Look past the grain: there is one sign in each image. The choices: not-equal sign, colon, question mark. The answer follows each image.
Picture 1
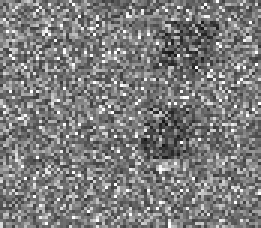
dark colon
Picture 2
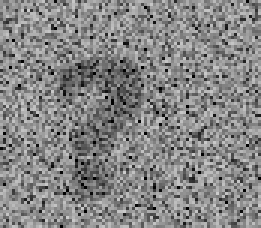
dark question mark
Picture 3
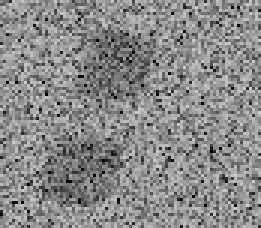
dark colon
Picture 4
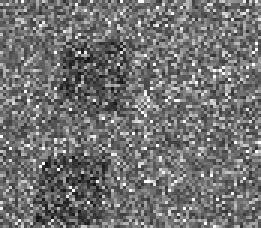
dark colon
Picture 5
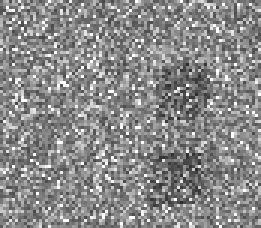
dark colon
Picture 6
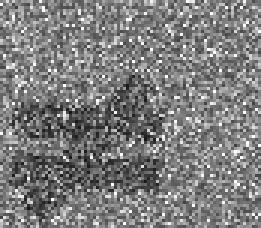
dark not-equal sign
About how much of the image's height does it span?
two thirds
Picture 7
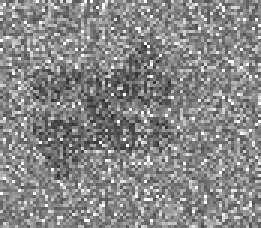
dark not-equal sign
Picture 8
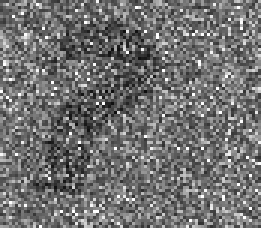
dark question mark
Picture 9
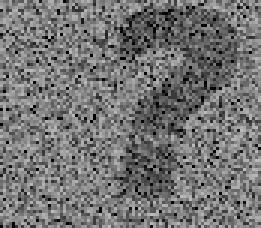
dark question mark
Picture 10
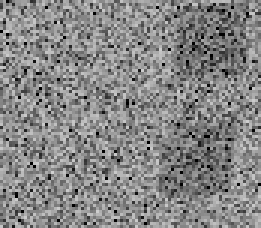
dark colon
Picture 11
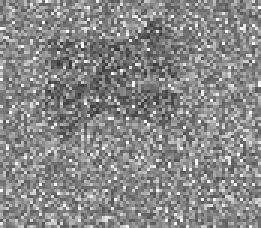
dark not-equal sign
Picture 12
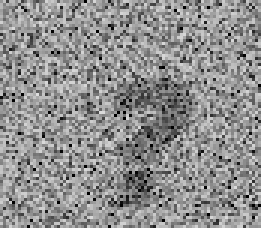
dark question mark
